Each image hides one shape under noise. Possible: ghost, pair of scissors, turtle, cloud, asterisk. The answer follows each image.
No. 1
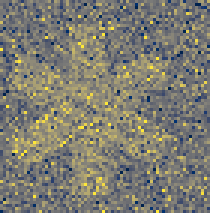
light asterisk
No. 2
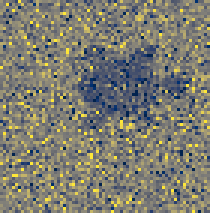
dark turtle
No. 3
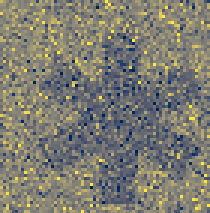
dark asterisk
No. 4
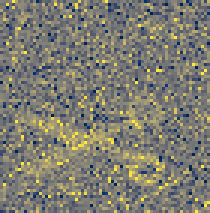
light pair of scissors
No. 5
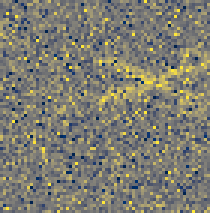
light pair of scissors
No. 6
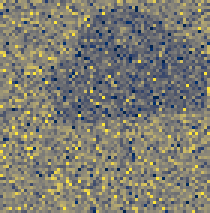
dark cloud
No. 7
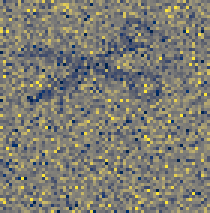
dark pair of scissors
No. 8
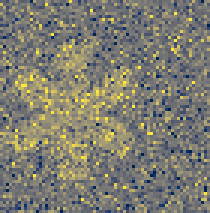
light asterisk
